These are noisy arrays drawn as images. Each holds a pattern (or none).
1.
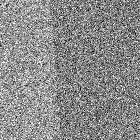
a sharp edge
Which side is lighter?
left
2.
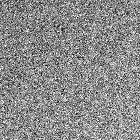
a smooth slope
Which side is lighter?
bottom right
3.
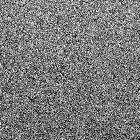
a smooth slope
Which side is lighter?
top
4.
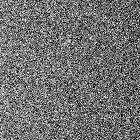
a smooth slope
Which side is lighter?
left
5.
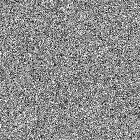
only noise
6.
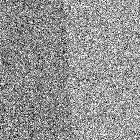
a sharp edge
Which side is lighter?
right
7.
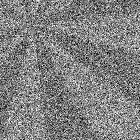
spokes from one point
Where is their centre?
top left
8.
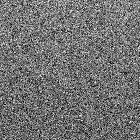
a smooth slope
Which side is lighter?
top
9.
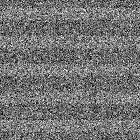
horizontal stripes
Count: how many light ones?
5
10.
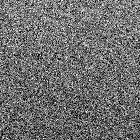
a smooth slope
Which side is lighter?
top
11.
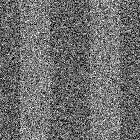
vertical stripes
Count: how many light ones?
2
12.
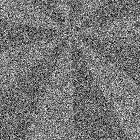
spokes from one point
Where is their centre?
top middle
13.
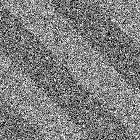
diagonal stripes
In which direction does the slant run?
top left to bottom right
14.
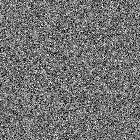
only noise
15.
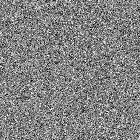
only noise
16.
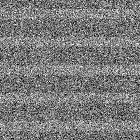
horizontal stripes
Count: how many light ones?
5
